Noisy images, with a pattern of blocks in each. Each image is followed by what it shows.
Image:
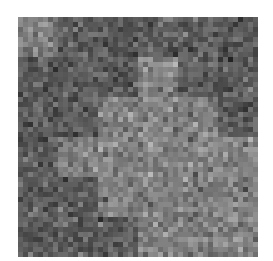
mirrored about the diagonal from the top left
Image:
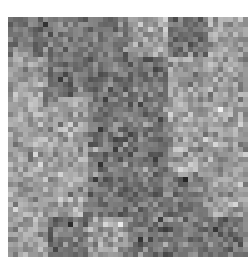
the same after a half turn
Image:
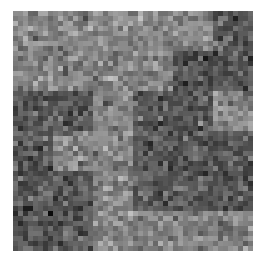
no symmetry
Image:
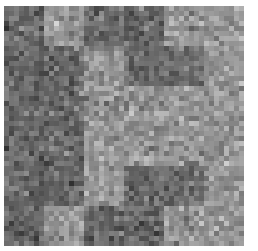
top and bottom mirror each other
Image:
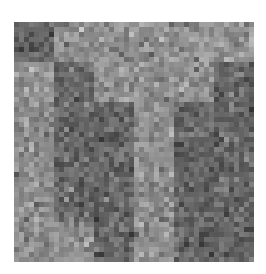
no symmetry
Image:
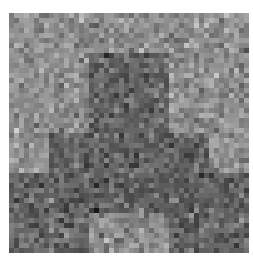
left and right mirror each other
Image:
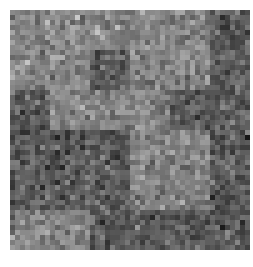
no symmetry
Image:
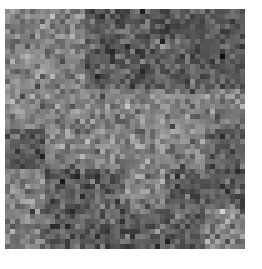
no symmetry
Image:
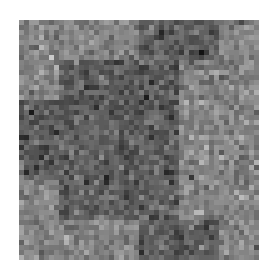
top and bottom mirror each other
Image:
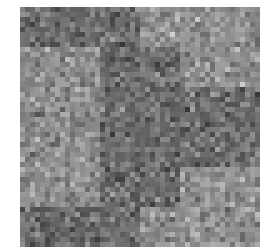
top and bottom mirror each other
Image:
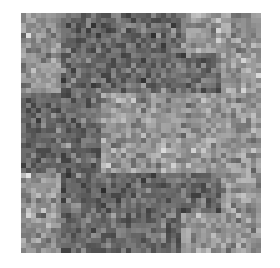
top and bottom mirror each other
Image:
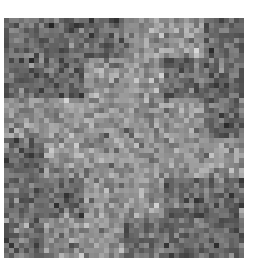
the same after a half turn
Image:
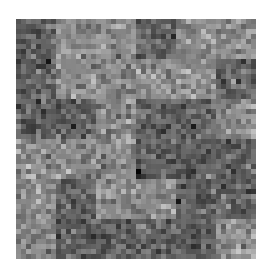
no symmetry
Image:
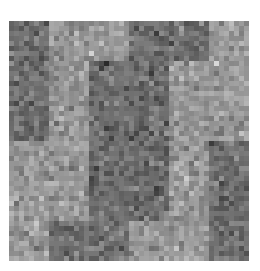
the same after a half turn
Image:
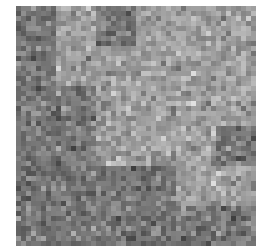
mirrored about the diagonal from the bottom left
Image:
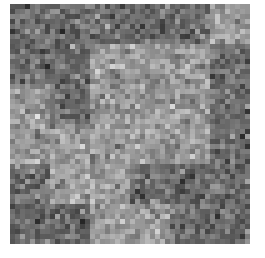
mirrored about the diagonal from the bottom left
